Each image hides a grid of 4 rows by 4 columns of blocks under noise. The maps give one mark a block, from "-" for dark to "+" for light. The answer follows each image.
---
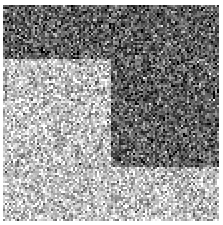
- - - -
+ + - -
+ + - -
+ + + +
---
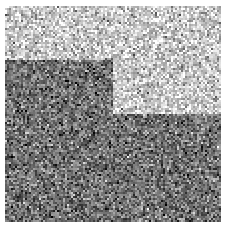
+ + + +
- - + +
- - - -
- - - -
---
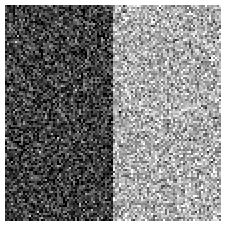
- - + +
- - + +
- - + +
- - + +
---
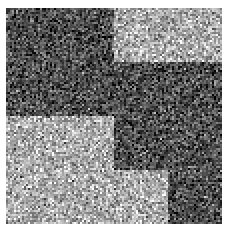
- - + +
- - - -
+ + - -
+ + + -
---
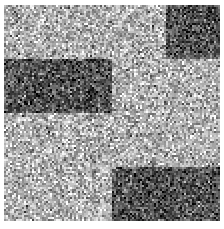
+ + + -
- - + +
+ + + +
+ + - -
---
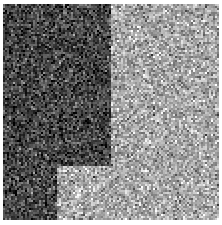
- - + +
- - + +
- - + +
- + + +
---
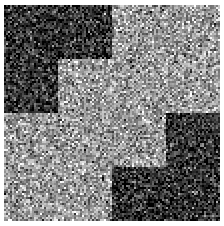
- - + +
- + + +
+ + + -
+ + - -
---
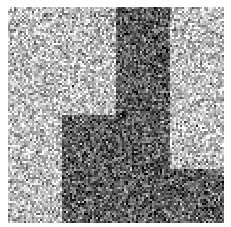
+ + - +
+ + - +
+ - - +
+ - - -
